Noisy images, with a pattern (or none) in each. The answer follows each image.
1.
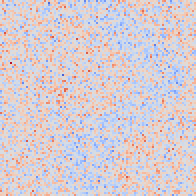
a wavy band
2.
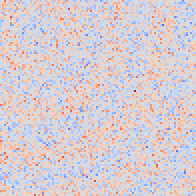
rings round one point
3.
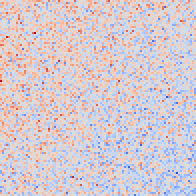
a smooth slope
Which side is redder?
top left
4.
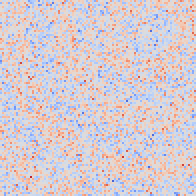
rings round one point
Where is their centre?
top right
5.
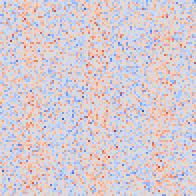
vertical stripes
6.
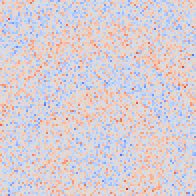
rings round one point
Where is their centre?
bottom middle
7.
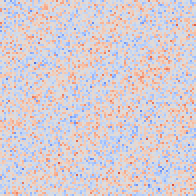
diagonal stripes
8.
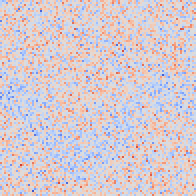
a wavy band
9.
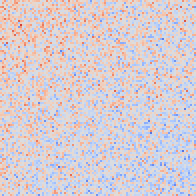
a smooth slope
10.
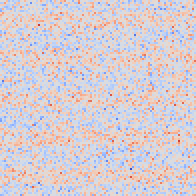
horizontal stripes
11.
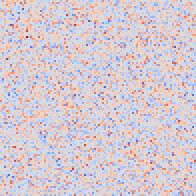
only noise
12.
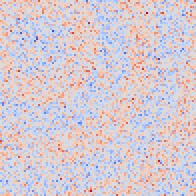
rings round one point
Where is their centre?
top left
